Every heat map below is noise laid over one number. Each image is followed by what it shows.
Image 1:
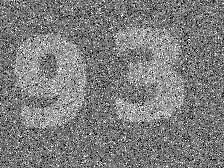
93
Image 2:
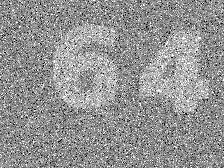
64
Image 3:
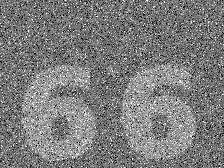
66
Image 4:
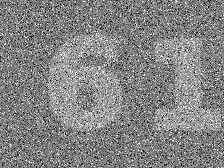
61
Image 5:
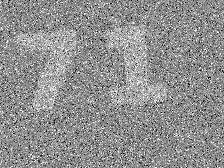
71
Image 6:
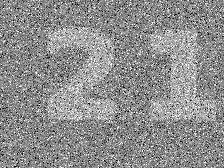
21
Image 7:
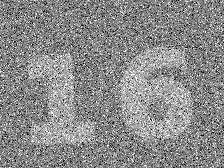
16
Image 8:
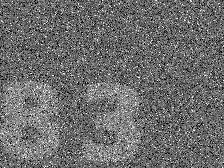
83
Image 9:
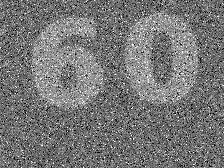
60
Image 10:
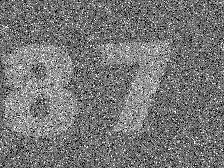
87
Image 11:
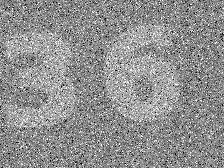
36
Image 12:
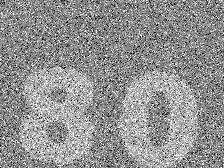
80
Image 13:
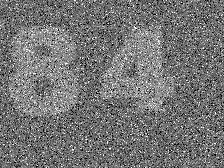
84
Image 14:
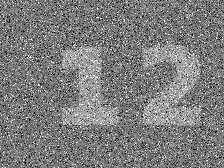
12
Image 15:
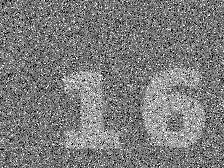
16
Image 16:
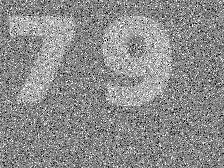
79
